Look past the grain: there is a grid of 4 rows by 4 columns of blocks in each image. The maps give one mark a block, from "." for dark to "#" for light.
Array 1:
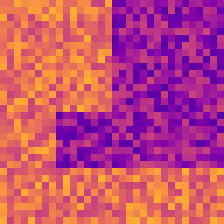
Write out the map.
# # . .
# # . .
# . . .
# # # #
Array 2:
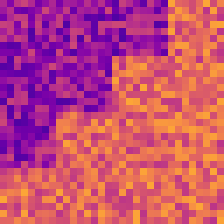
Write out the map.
. . . #
. . # #
. # # #
# # # #
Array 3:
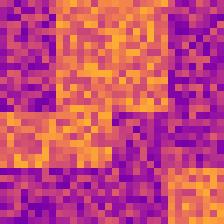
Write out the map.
. # # .
. # # .
# # . .
. . . #
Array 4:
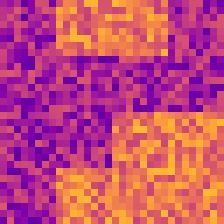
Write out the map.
. # # .
. . . .
. . # #
. # # #
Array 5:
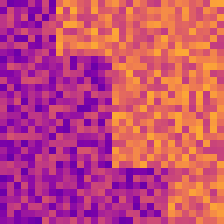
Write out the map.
. # # #
. . # #
. . # #
. . . #
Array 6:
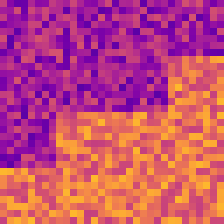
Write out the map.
. . . .
. . . #
. # # #
# # # #
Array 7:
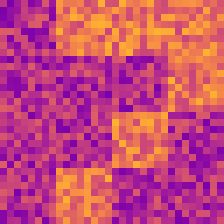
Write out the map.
. # # #
. . . #
. . # .
. # . .
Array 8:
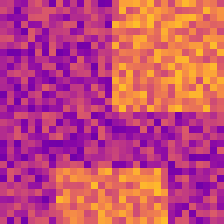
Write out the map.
. . # #
. . # #
. . . .
. # # .
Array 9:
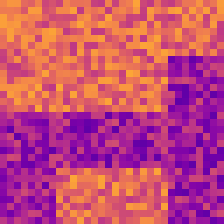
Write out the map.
# # # #
# # # .
. . . .
. # # .
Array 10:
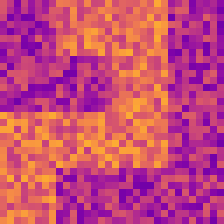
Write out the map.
. # # .
. . # .
# # # .
# . . .
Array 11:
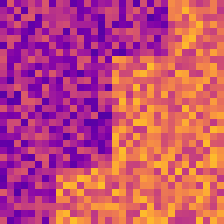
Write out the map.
. . . #
. . # #
. . # #
. # # #
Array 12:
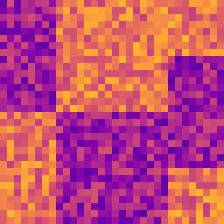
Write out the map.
. # # #
. # # .
# . . .
# . . #
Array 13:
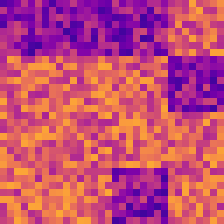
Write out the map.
. . . #
# # # .
# # # #
# # . #
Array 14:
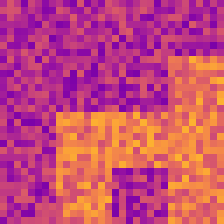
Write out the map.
. . . .
. . . #
. # # #
. # . #
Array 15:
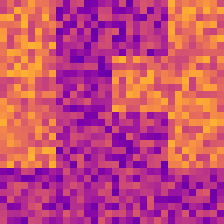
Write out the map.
# . . #
# . # #
# . . #
. . . .
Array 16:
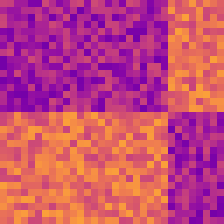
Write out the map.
. . . #
. . . #
# # # .
# # # .
